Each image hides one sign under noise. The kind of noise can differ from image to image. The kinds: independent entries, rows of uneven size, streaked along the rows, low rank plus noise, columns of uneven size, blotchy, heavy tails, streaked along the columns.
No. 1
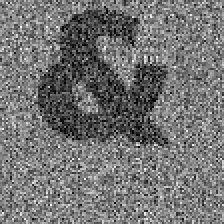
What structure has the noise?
low rank plus noise
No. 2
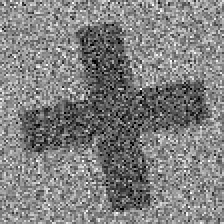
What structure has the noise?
low rank plus noise
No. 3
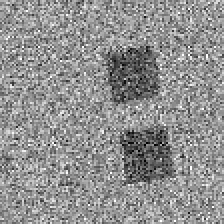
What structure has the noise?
low rank plus noise
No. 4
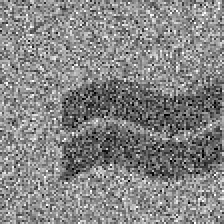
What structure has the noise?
independent entries
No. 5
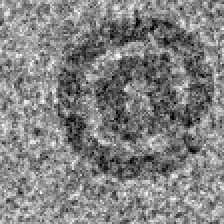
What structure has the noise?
blotchy
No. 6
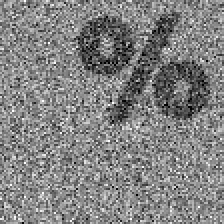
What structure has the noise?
low rank plus noise
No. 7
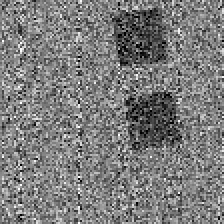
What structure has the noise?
columns of uneven size
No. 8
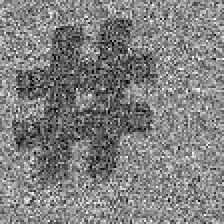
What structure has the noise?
low rank plus noise
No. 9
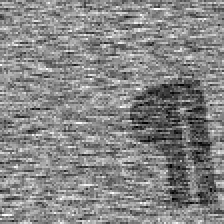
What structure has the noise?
streaked along the rows
